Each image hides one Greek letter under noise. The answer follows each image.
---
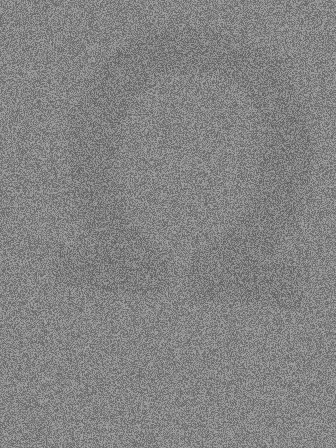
omega
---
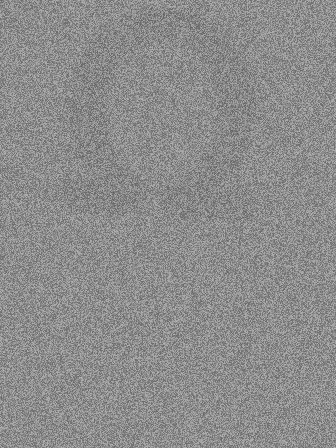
omega
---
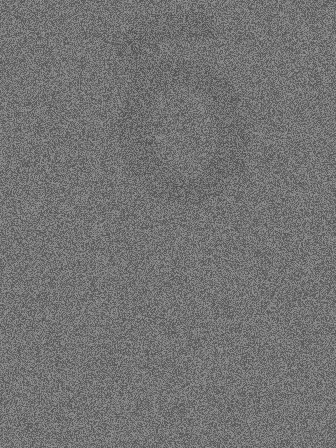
delta
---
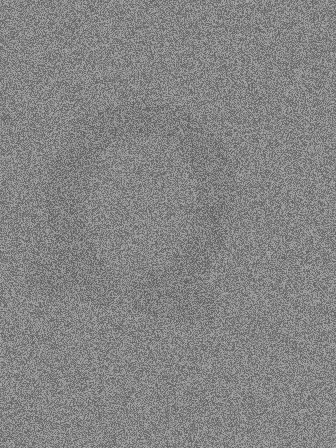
omega
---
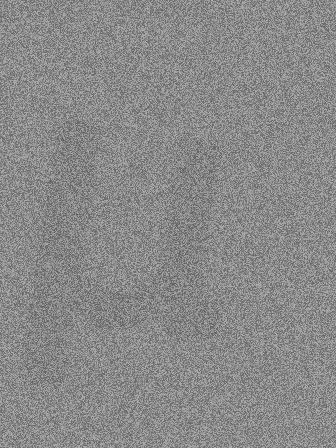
mu
